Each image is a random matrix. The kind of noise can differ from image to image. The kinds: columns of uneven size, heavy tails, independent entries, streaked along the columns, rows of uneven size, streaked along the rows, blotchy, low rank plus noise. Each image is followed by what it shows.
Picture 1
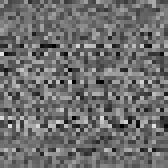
rows of uneven size
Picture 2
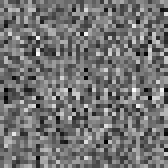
low rank plus noise
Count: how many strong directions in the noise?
three or four
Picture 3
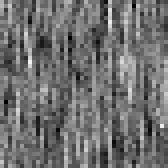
streaked along the columns
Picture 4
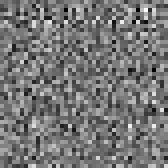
low rank plus noise
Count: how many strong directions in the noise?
two
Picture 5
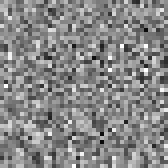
low rank plus noise
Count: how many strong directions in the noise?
five to eight
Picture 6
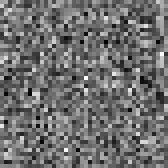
low rank plus noise
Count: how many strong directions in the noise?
three or four
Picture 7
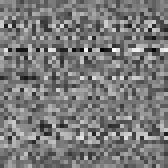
rows of uneven size
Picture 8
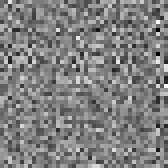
low rank plus noise
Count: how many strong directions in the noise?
two
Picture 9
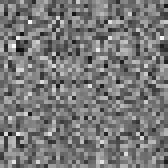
low rank plus noise
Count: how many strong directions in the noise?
two
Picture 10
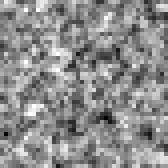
blotchy
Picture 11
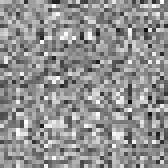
low rank plus noise
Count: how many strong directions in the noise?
three or four
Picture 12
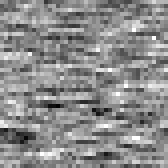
streaked along the rows
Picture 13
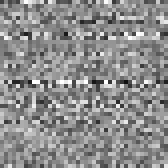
rows of uneven size
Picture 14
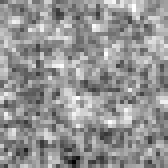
blotchy
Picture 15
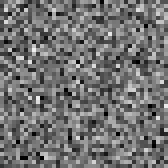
independent entries
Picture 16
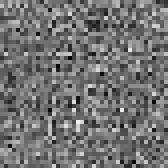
low rank plus noise
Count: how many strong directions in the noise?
two
